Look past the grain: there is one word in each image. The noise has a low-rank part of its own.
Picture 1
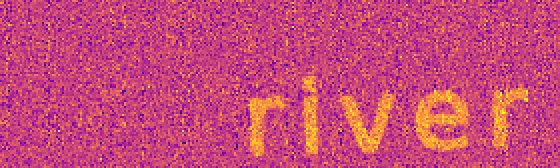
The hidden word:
river
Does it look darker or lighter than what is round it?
lighter
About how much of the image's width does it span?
half
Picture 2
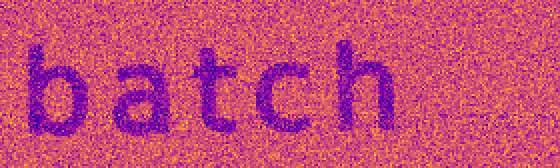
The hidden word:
batch
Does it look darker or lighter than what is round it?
darker
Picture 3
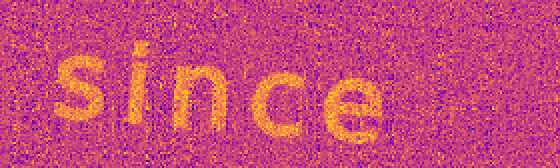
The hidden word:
since
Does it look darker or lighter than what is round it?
lighter
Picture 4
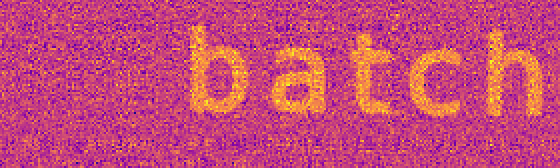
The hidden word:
batch
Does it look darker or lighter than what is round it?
lighter
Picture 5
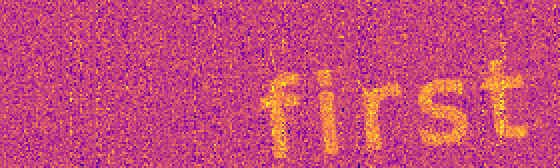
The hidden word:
first
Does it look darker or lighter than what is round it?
lighter
